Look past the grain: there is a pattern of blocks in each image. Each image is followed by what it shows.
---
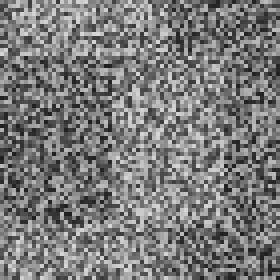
top and bottom mirror each other
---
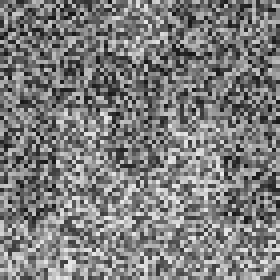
left and right mirror each other
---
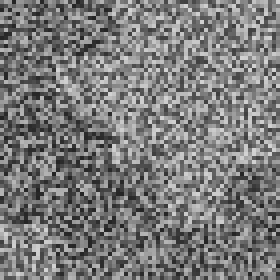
mirrored about the diagonal from the bottom left
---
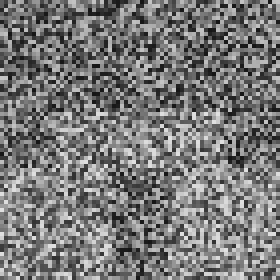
left and right mirror each other
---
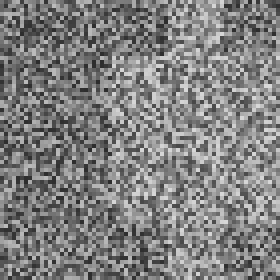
top and bottom mirror each other
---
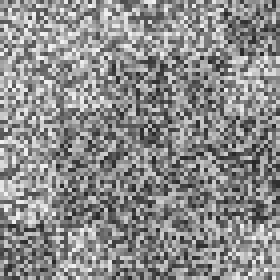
mirrored about the diagonal from the top left
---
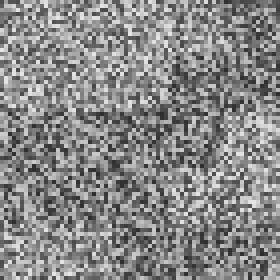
no symmetry
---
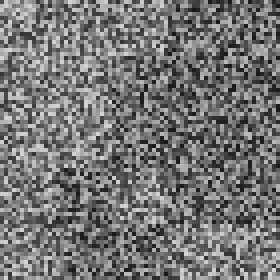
no symmetry
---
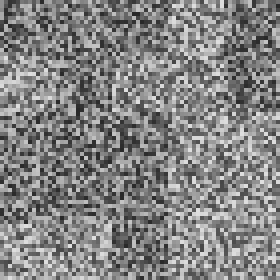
no symmetry
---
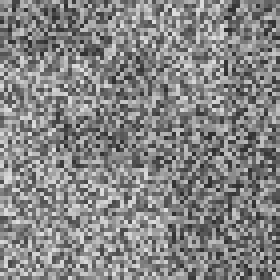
no symmetry
